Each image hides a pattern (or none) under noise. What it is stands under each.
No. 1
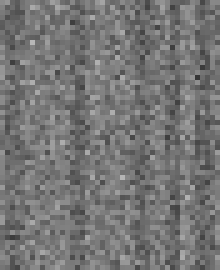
bands of columns
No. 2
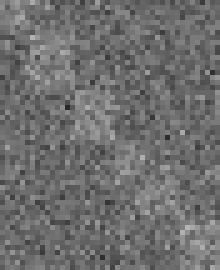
blocks along the diagonal
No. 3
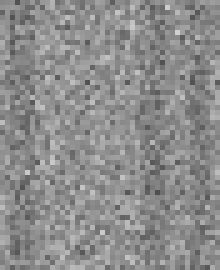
bands of columns
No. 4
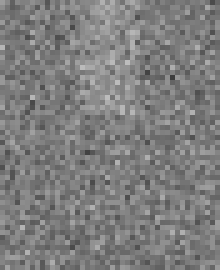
one block
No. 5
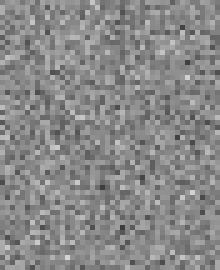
only noise
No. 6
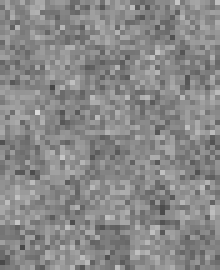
a checkerboard
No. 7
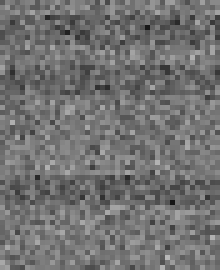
bands of rows
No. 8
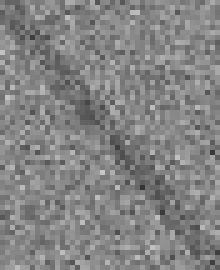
a diagonal band
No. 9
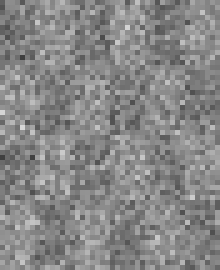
a checkerboard
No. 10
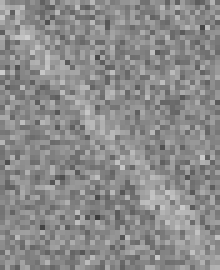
a diagonal band
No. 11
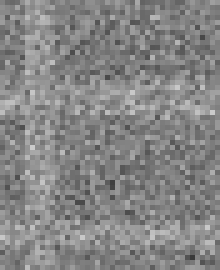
bands of rows crossing bands of columns
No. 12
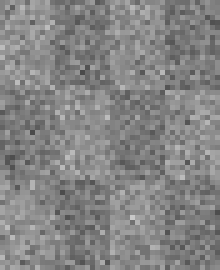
a checkerboard
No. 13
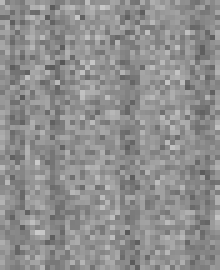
bands of columns
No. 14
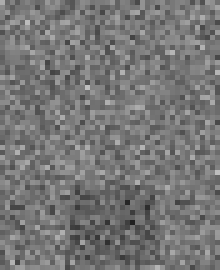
one block
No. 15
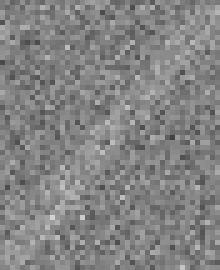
a diagonal band
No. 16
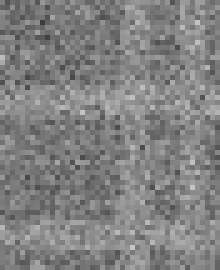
bands of rows crossing bands of columns
